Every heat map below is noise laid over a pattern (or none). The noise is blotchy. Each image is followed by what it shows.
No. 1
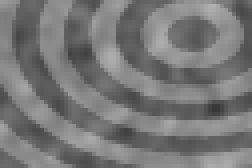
rings round one point
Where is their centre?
top right
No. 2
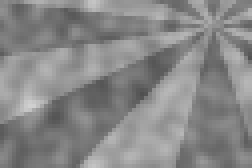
spokes from one point
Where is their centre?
top right
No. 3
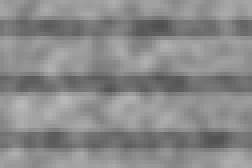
horizontal stripes
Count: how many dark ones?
3
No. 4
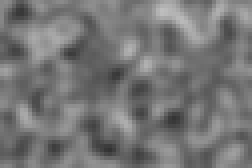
only noise
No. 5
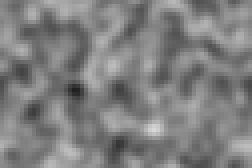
only noise
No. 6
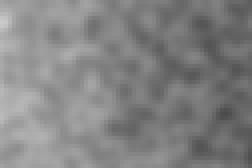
a smooth slope
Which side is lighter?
left
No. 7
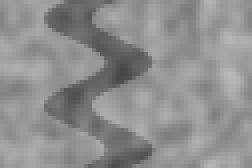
a wavy band
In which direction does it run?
top to bottom
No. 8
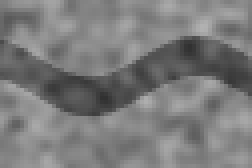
a wavy band
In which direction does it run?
left to right
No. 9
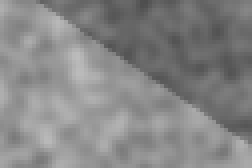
a sharp edge
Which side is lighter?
bottom left
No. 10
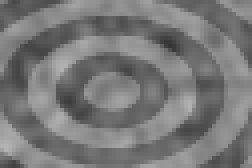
rings round one point
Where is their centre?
centre
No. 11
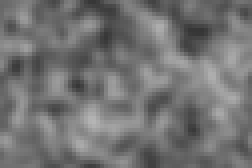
only noise
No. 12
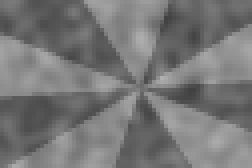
spokes from one point
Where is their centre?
centre
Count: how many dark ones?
5
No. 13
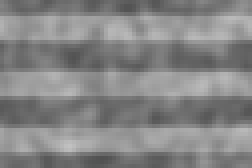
horizontal stripes
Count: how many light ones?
3
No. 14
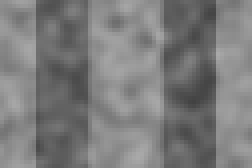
vertical stripes
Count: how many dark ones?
2
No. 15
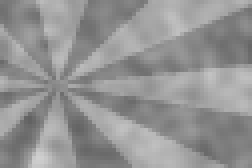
spokes from one point
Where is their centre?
middle left
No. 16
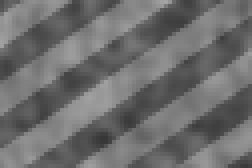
diagonal stripes
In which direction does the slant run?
bottom left to top right
